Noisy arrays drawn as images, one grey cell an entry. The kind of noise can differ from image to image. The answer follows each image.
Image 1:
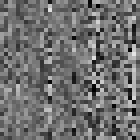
columns of uneven size
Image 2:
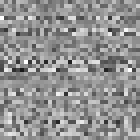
rows of uneven size
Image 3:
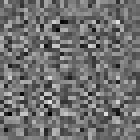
low rank plus noise
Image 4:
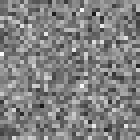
independent entries
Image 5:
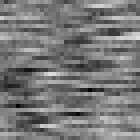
streaked along the rows
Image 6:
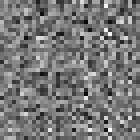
low rank plus noise
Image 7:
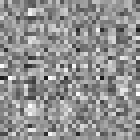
low rank plus noise
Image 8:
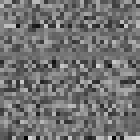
rows of uneven size
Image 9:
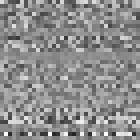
rows of uneven size
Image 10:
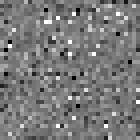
heavy tails
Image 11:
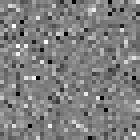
heavy tails
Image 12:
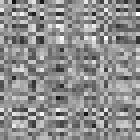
low rank plus noise
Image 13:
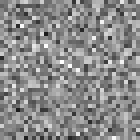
independent entries
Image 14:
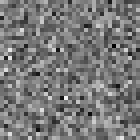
independent entries
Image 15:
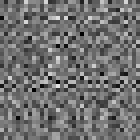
low rank plus noise
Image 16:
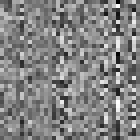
columns of uneven size
